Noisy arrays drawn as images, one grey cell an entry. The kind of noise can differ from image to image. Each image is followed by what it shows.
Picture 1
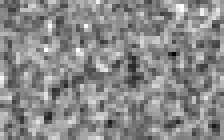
blotchy
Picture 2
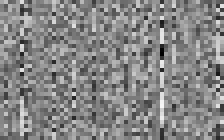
columns of uneven size
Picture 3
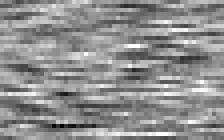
streaked along the rows
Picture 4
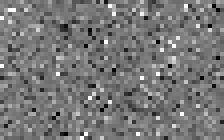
heavy tails
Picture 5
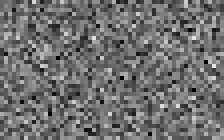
independent entries
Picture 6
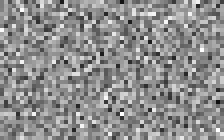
independent entries
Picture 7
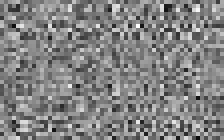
low rank plus noise
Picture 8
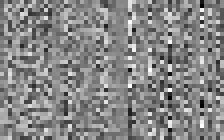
columns of uneven size
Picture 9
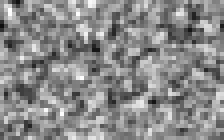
blotchy
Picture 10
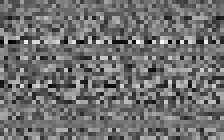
rows of uneven size
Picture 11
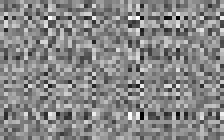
low rank plus noise
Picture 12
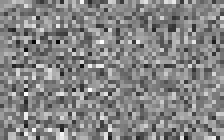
low rank plus noise
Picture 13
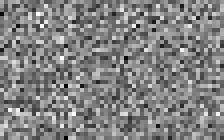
low rank plus noise
